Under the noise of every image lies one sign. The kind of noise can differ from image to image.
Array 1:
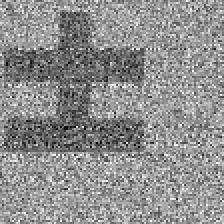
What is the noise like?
rows of uneven size
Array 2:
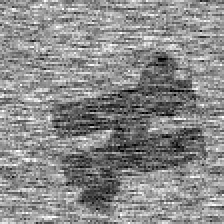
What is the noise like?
streaked along the rows
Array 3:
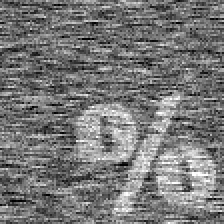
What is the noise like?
streaked along the rows
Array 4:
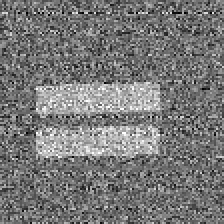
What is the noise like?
rows of uneven size
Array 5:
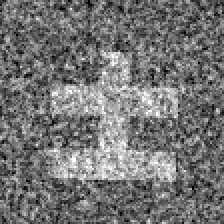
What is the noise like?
blotchy
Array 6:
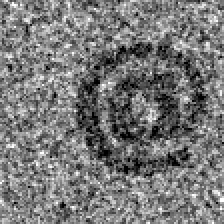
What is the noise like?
blotchy
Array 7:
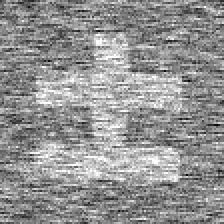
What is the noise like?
streaked along the rows
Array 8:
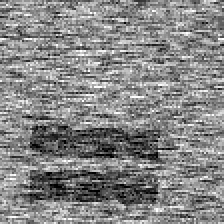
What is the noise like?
streaked along the rows
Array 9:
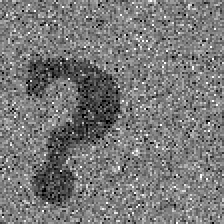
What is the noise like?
heavy tails
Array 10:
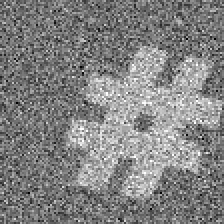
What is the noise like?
low rank plus noise
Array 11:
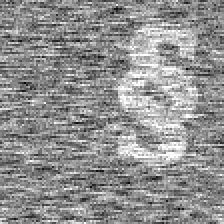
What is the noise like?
streaked along the rows
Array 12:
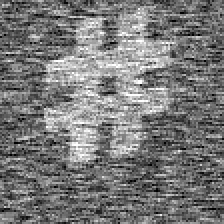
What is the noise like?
streaked along the rows
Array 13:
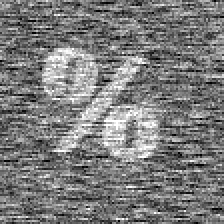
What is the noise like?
streaked along the rows
